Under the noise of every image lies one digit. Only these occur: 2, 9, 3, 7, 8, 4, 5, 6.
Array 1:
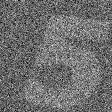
5
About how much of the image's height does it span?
nearly all
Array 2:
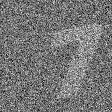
7
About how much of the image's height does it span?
two thirds
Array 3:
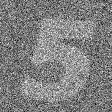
5
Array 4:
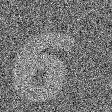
6
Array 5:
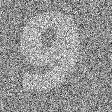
9
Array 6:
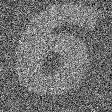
6
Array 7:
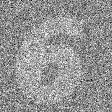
6
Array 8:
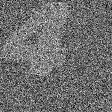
4
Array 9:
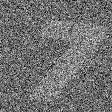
7
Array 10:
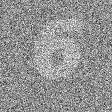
6
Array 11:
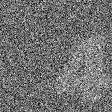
4
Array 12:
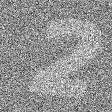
2
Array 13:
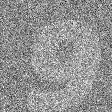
9
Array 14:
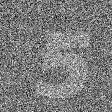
5
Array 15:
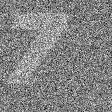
7
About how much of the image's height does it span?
two thirds
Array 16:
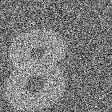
8
